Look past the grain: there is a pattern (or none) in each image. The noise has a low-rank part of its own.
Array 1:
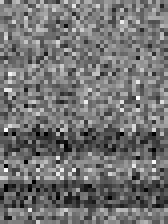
bands of rows
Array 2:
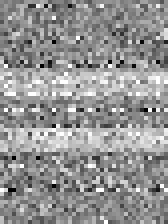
bands of rows
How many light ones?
2
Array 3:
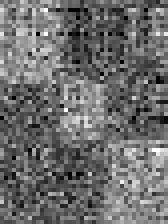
blocks along the diagonal
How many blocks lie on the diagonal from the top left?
3
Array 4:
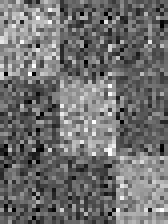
blocks along the diagonal
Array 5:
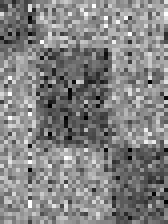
blocks along the diagonal
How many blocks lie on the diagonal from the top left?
3
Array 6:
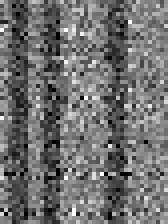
bands of columns
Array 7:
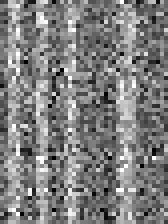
bands of columns
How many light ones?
4
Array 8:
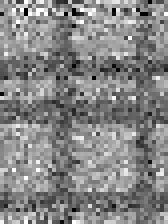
bands of rows crossing bands of columns
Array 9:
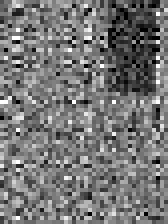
one block
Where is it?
top right
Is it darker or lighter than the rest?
darker
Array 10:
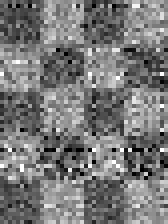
a checkerboard
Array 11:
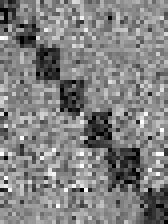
blocks along the diagonal
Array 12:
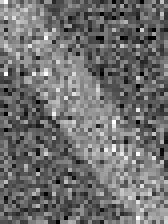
a diagonal band
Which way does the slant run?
top left to bottom right
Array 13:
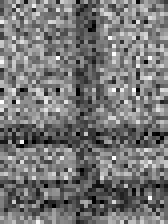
bands of rows crossing bands of columns
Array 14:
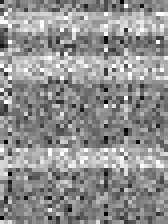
bands of rows
